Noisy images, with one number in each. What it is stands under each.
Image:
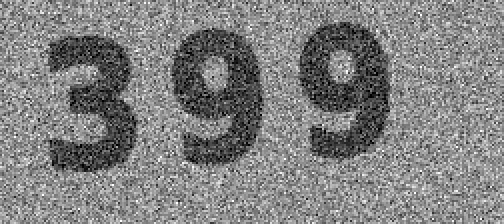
399
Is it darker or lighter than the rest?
darker
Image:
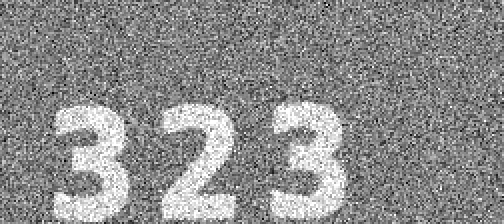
323
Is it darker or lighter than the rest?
lighter
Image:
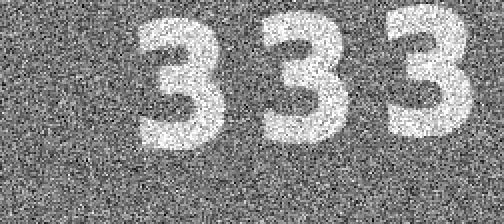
333
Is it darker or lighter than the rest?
lighter
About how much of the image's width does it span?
two thirds
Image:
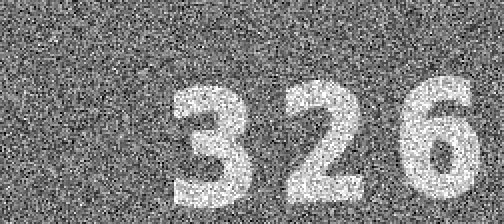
326
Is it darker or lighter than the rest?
lighter
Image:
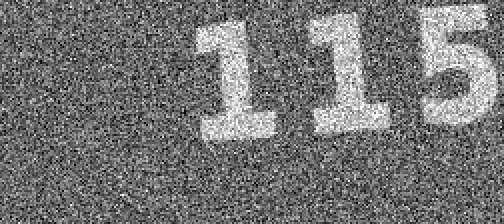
115
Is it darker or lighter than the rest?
lighter
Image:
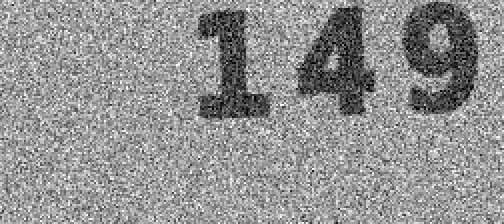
149
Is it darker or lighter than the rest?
darker
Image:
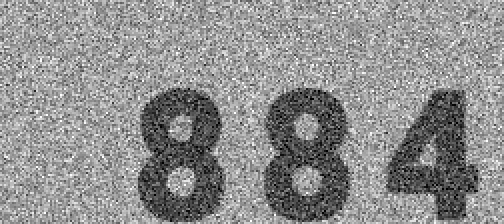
884
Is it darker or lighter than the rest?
darker
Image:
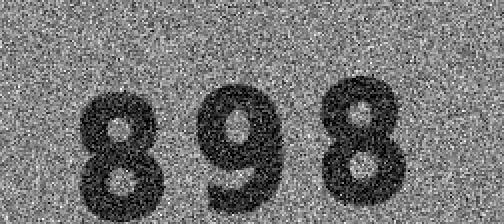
898
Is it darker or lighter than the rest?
darker
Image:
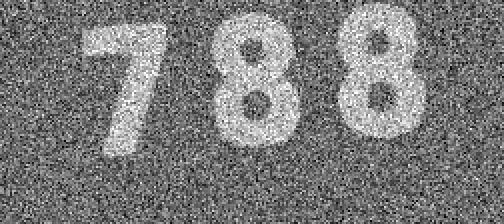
788
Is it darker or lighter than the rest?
lighter
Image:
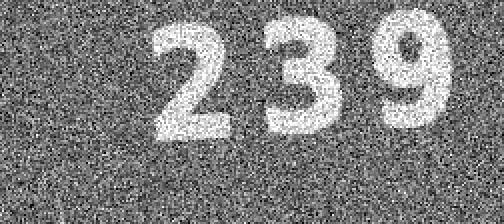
239
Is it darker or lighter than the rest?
lighter
